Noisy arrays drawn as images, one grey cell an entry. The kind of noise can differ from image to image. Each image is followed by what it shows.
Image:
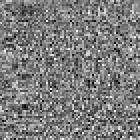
low rank plus noise
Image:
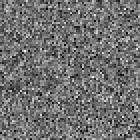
independent entries
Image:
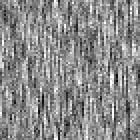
streaked along the columns
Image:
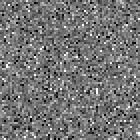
heavy tails
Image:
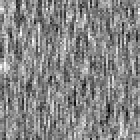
streaked along the columns
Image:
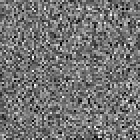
low rank plus noise
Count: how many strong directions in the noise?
three or four
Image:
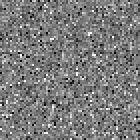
heavy tails
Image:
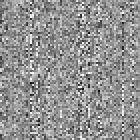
columns of uneven size
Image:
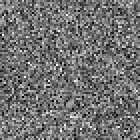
independent entries
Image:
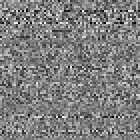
rows of uneven size
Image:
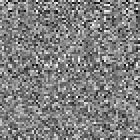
low rank plus noise
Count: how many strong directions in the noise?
one
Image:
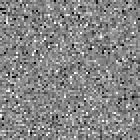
heavy tails
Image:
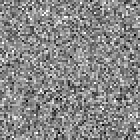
independent entries
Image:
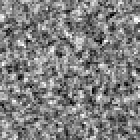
blotchy
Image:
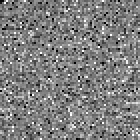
heavy tails
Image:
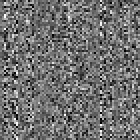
columns of uneven size
